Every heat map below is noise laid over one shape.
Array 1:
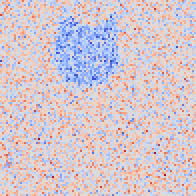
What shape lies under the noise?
cat's head
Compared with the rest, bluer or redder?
bluer
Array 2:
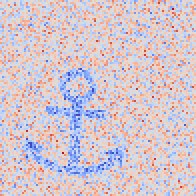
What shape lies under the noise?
anchor
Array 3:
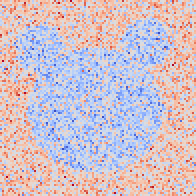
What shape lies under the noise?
bear's head
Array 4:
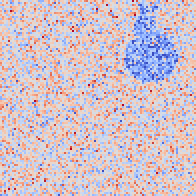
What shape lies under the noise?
pear
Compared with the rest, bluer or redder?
bluer
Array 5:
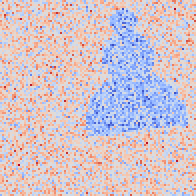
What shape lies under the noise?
chess pawn
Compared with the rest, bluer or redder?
bluer
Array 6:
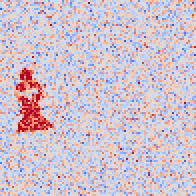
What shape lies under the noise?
chess bishop
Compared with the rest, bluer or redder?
redder
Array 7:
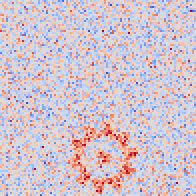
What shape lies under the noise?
gear
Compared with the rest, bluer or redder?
redder
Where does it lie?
bottom middle
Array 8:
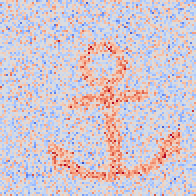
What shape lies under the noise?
anchor
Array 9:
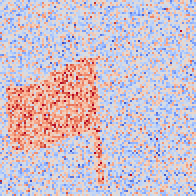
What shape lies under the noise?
flag
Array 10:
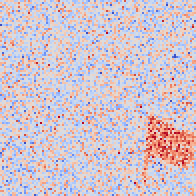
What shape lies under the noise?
flag
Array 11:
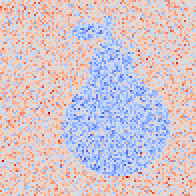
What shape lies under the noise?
pear
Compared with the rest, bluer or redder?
bluer
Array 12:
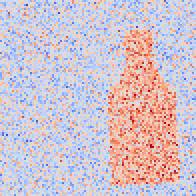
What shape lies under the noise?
bottle
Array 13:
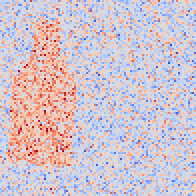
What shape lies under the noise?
bottle
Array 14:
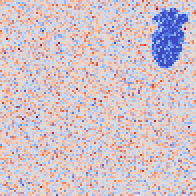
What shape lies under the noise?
footprint
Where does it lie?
top right
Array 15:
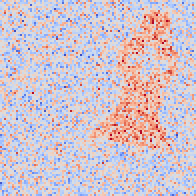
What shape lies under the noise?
chess bishop
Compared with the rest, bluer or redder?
redder
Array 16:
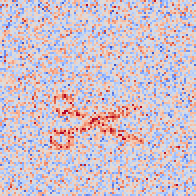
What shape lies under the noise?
pair of scissors
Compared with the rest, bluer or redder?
redder
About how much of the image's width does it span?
half
